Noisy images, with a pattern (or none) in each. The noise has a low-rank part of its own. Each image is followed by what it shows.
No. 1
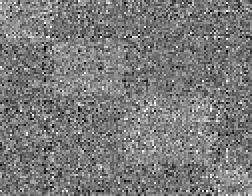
blocks along the diagonal
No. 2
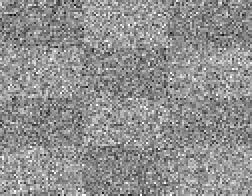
a checkerboard
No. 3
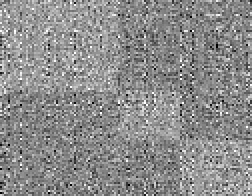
blocks along the diagonal
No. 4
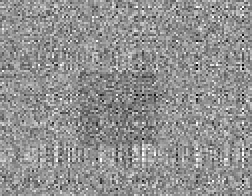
one block
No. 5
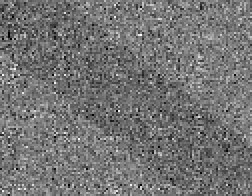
a diagonal band
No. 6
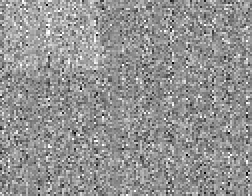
one block
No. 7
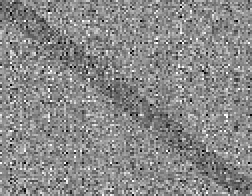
a diagonal band
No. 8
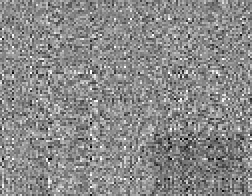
one block
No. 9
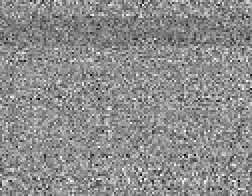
one band of rows
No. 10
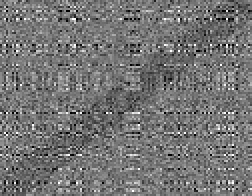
a diagonal band
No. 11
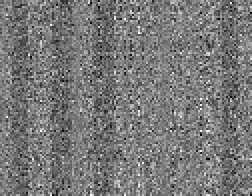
bands of columns
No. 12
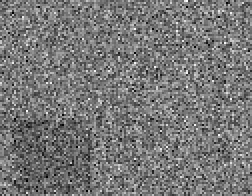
one block
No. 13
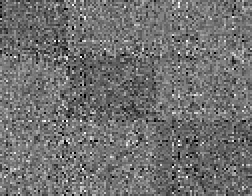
blocks along the diagonal
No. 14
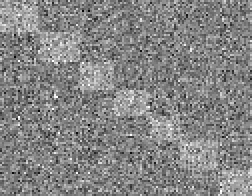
blocks along the diagonal
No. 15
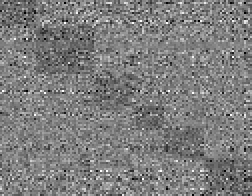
blocks along the diagonal
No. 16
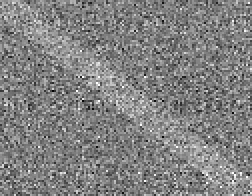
a diagonal band
